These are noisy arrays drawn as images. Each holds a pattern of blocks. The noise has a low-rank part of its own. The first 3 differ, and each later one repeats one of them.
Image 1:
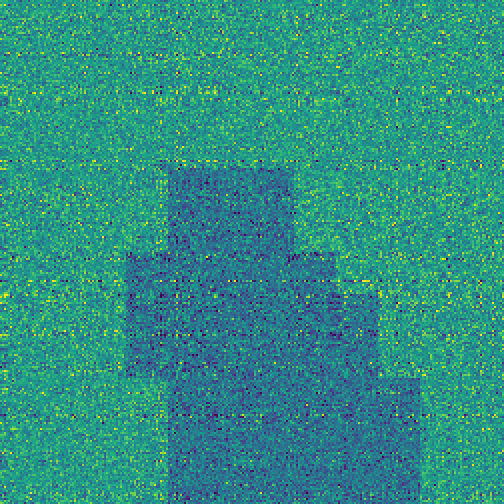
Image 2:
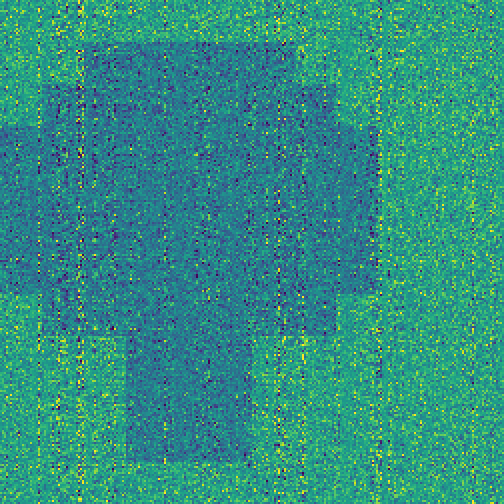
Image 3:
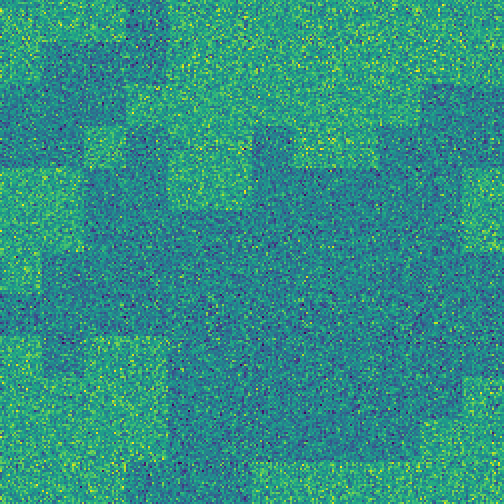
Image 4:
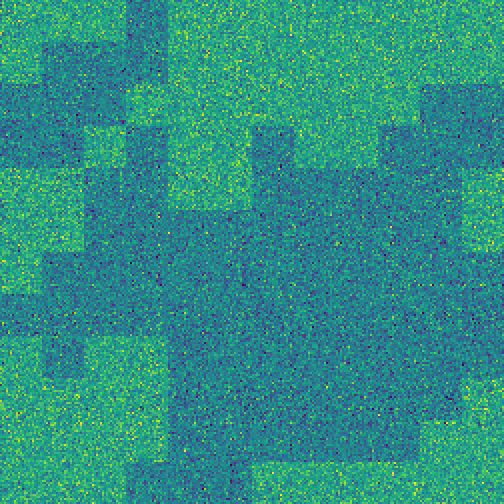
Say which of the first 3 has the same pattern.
3
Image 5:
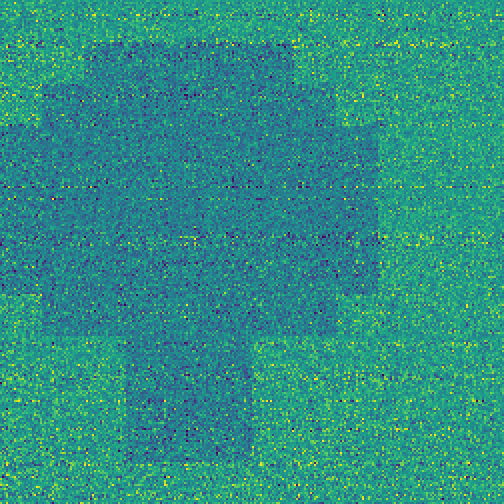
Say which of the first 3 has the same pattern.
2
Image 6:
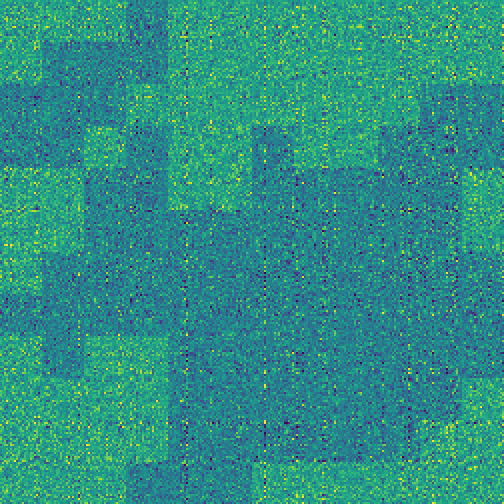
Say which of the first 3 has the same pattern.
3
